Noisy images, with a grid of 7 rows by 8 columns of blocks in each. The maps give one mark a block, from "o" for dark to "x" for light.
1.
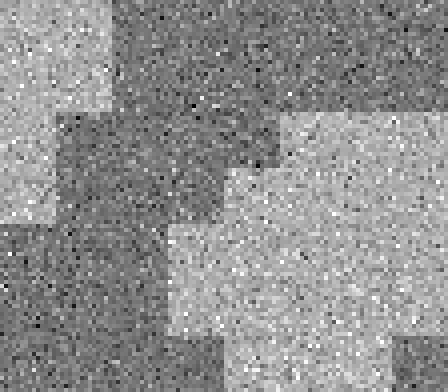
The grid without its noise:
x x o o o o o o
x x o o o o o o
x o o o o x x x
x o o o x x x x
o o o x x x x x
o o o x x x x x
o o o o x x x o
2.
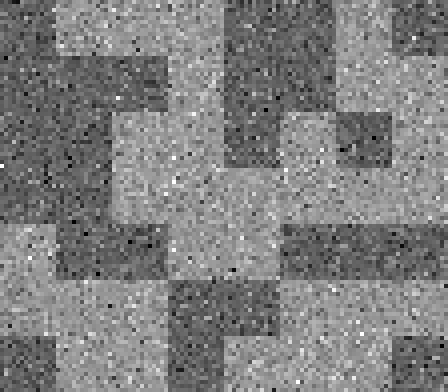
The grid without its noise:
o x x x o o x o
o o o x o o x x
o o x x o x o x
o o x x x x x x
x o o x x o o o
x x x o o x x x
o x x o x x x o
